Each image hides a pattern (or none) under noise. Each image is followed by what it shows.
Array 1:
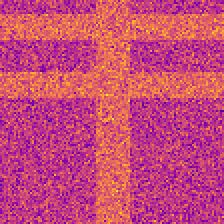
bands of rows crossing bands of columns
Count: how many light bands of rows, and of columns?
2 and 1
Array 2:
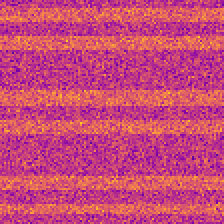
bands of rows
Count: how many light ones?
6
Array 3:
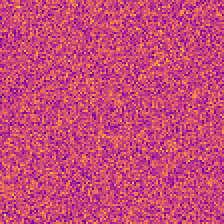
only noise
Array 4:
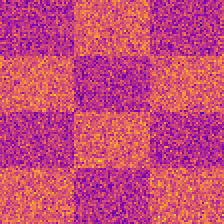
a checkerboard
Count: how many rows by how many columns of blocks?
4 by 3
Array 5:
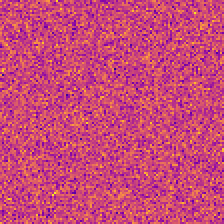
only noise
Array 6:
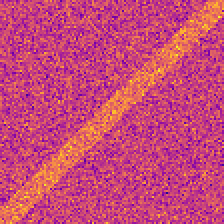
a diagonal band
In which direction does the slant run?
bottom left to top right
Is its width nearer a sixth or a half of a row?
a sixth
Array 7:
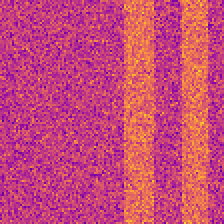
bands of columns
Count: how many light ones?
2
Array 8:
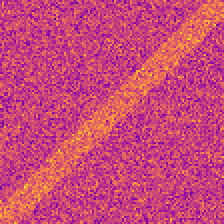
a diagonal band
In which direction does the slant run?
bottom left to top right
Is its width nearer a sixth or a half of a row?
a sixth
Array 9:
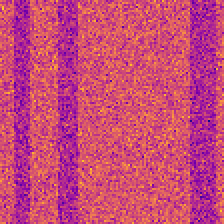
bands of columns
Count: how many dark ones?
3
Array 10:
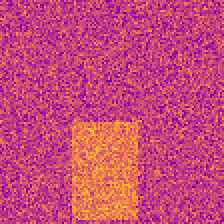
one block
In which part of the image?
bottom middle
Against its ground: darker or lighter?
lighter
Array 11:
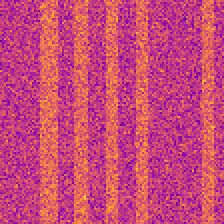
bands of columns
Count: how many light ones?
5
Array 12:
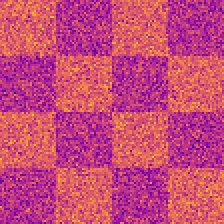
a checkerboard
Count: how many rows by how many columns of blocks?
4 by 4
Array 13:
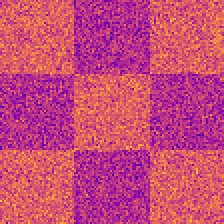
a checkerboard
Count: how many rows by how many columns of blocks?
3 by 3
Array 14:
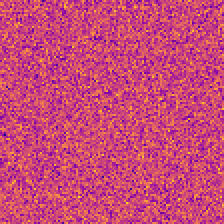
only noise
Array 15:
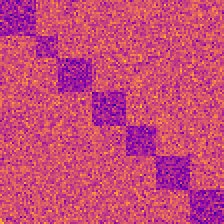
blocks along the diagonal
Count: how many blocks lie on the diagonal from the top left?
7
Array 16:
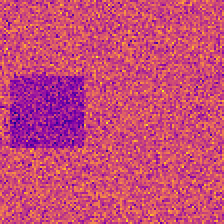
one block
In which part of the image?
middle left
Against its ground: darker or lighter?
darker
